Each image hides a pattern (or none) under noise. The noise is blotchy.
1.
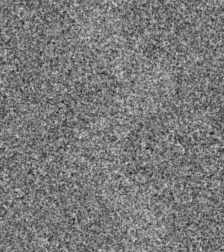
a wavy band
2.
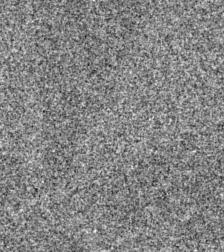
spokes from one point
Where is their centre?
bottom left
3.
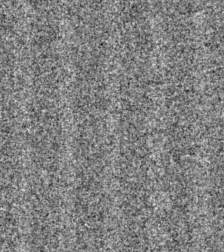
vertical stripes
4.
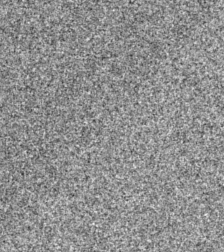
a sharp edge
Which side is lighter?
bottom right
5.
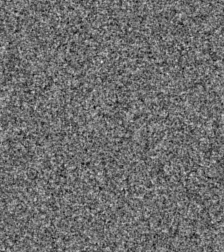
only noise
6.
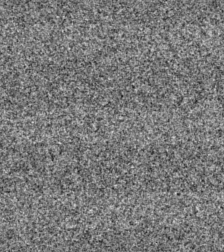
horizontal stripes
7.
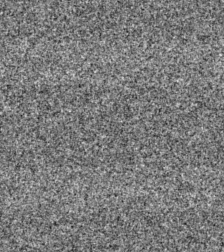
horizontal stripes
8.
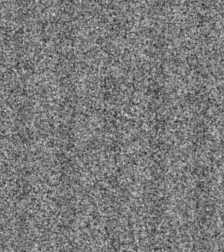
vertical stripes
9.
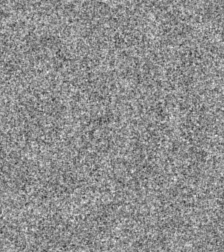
rings round one point
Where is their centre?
middle left
